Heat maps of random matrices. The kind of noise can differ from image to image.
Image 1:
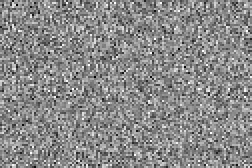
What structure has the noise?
low rank plus noise
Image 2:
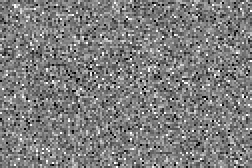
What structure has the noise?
heavy tails
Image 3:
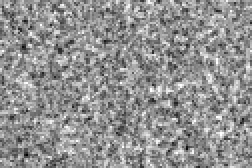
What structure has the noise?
blotchy
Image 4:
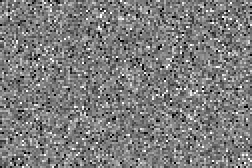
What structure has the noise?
heavy tails
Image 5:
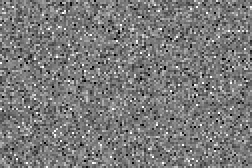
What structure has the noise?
heavy tails
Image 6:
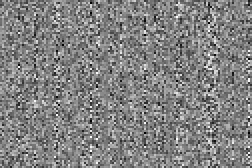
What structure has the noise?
columns of uneven size
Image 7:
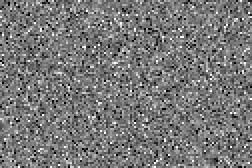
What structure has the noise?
heavy tails
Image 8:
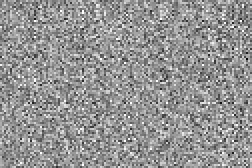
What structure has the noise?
low rank plus noise
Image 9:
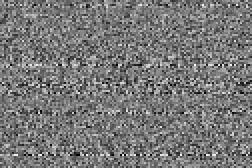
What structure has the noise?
rows of uneven size
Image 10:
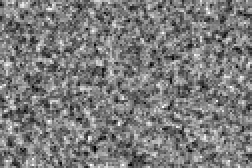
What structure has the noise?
blotchy
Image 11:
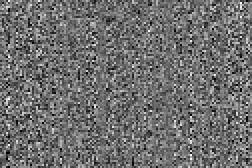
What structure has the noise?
columns of uneven size
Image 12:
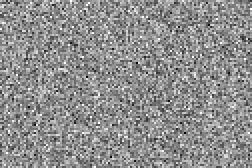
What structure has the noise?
independent entries
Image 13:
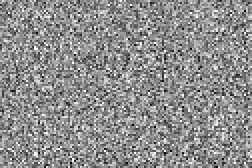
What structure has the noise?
low rank plus noise
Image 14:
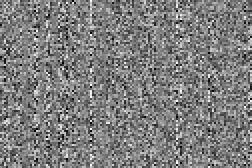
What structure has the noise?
columns of uneven size
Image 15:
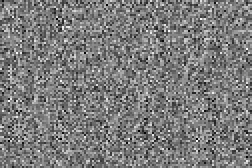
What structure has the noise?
low rank plus noise
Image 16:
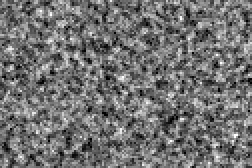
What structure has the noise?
blotchy
